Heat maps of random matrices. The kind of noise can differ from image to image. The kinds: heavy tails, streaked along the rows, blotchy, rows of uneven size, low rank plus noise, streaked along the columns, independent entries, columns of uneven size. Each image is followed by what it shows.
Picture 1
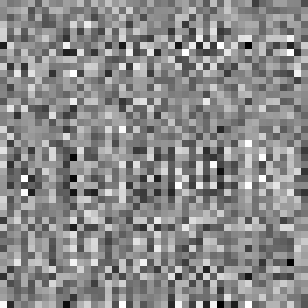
low rank plus noise
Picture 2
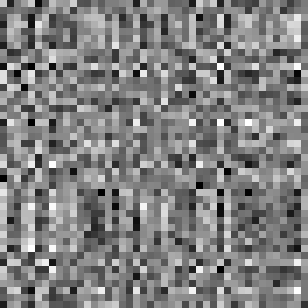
low rank plus noise
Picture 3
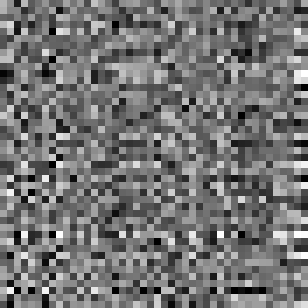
low rank plus noise
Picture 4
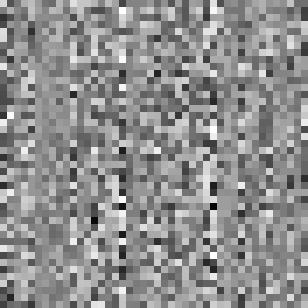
columns of uneven size
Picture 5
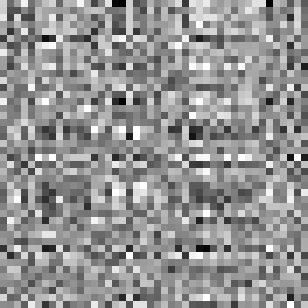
low rank plus noise
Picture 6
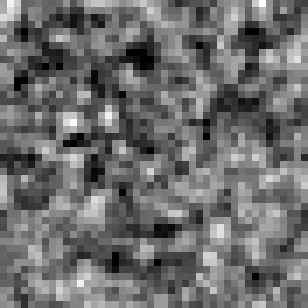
blotchy
